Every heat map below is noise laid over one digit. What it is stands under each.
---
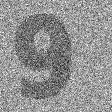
9
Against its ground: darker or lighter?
darker
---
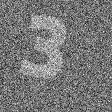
3
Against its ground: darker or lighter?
lighter
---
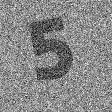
5
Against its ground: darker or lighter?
darker
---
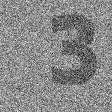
3
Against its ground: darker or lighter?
darker
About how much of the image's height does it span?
two thirds
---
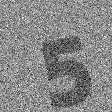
5
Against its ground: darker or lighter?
darker
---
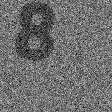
8
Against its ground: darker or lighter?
darker
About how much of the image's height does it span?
half
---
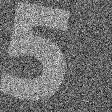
5
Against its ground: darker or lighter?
lighter
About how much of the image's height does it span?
nearly all
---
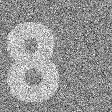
8
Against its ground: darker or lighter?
lighter
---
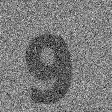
9
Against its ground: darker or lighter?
darker
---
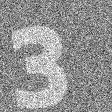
3
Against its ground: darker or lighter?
lighter
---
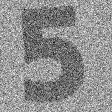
5
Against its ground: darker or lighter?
darker
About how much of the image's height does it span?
nearly all
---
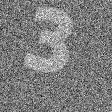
3
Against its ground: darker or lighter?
lighter
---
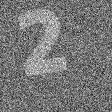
2
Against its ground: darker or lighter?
lighter
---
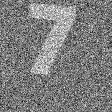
7
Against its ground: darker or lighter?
lighter
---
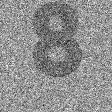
8
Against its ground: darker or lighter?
darker
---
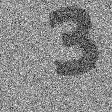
3
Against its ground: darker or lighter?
darker
